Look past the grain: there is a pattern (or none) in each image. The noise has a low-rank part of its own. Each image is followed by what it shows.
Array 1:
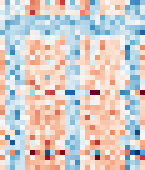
bands of rows crossing bands of columns
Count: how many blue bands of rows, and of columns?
1 and 3
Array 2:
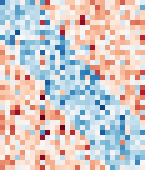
a diagonal band
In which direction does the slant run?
top left to bottom right
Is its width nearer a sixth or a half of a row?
a half
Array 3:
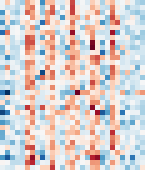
bands of columns
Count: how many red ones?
5
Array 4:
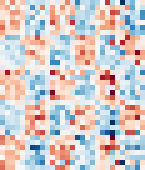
a checkerboard
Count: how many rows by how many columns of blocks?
5 by 6
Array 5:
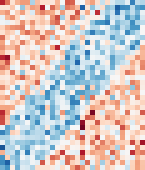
a diagonal band
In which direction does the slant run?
bottom left to top right
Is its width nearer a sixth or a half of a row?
a half
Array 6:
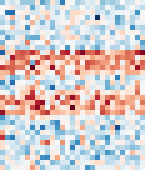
bands of rows
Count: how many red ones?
2
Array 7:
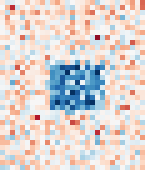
one block
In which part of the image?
centre
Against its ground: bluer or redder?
bluer
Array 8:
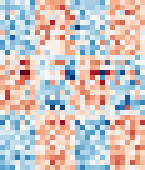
a checkerboard
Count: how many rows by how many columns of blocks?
3 by 4
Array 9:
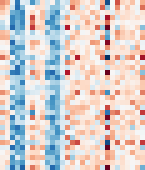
bands of columns
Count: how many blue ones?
2
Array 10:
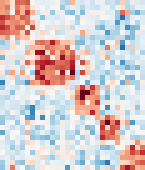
blocks along the diagonal
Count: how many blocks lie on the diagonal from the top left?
5
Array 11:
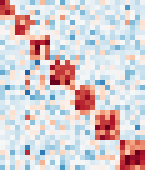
blocks along the diagonal
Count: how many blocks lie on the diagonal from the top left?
7
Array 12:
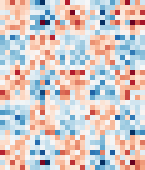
a checkerboard
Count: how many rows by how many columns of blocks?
5 by 5
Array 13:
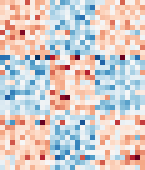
a checkerboard
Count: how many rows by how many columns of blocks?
3 by 3
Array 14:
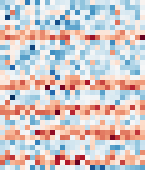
bands of rows
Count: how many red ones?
5
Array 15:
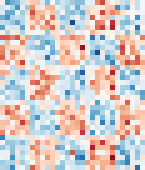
a checkerboard
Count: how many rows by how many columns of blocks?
5 by 5
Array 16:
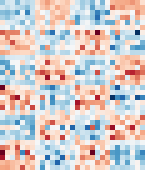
a checkerboard
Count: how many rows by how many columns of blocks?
6 by 4
